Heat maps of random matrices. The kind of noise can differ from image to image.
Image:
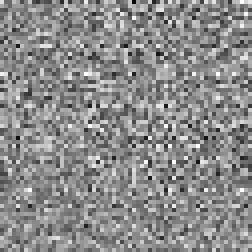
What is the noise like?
low rank plus noise
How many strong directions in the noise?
three or four
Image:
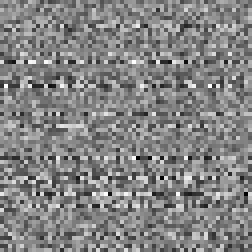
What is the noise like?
rows of uneven size
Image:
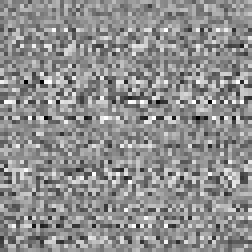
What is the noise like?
rows of uneven size
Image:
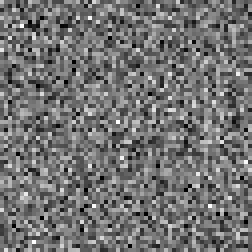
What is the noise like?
independent entries
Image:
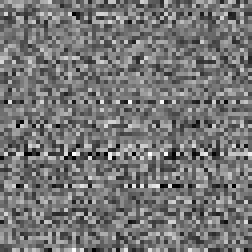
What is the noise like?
rows of uneven size
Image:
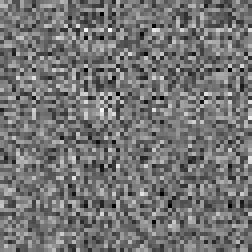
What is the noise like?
low rank plus noise
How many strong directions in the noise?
two
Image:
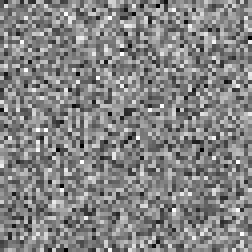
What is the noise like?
independent entries
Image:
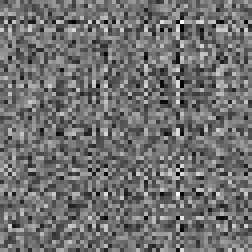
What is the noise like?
low rank plus noise
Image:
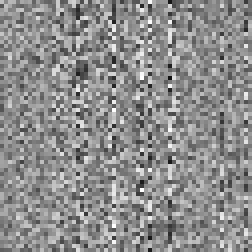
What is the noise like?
columns of uneven size
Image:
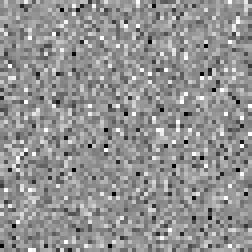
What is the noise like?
heavy tails
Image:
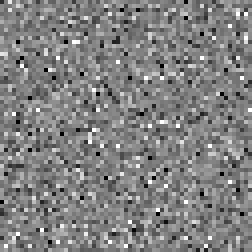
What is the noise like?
heavy tails
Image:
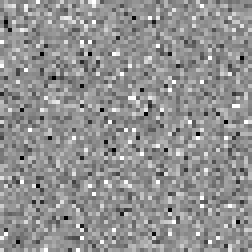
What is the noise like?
heavy tails
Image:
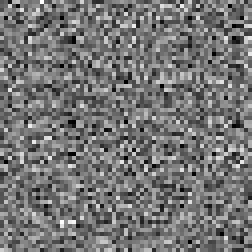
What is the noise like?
low rank plus noise
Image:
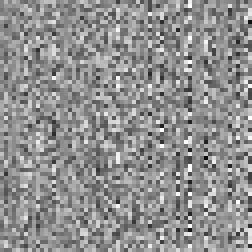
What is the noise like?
columns of uneven size
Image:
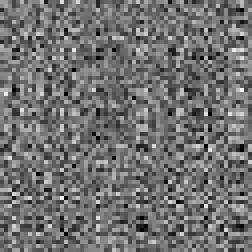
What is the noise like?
low rank plus noise
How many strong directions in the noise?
one
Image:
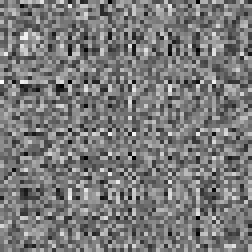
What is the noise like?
low rank plus noise
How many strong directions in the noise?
one
